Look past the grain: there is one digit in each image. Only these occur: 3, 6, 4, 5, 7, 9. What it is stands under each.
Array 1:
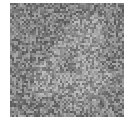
4
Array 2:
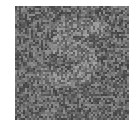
5
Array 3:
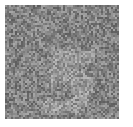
5
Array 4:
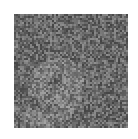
9
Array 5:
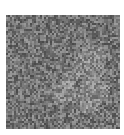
4
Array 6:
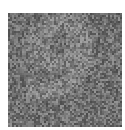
9
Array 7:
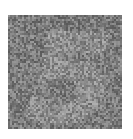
5
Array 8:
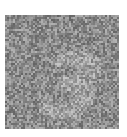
3
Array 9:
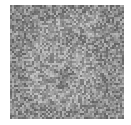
6
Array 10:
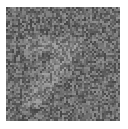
7
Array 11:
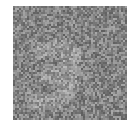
3
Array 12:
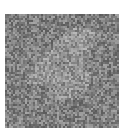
4
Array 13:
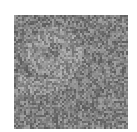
9
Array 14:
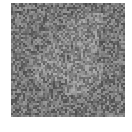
4
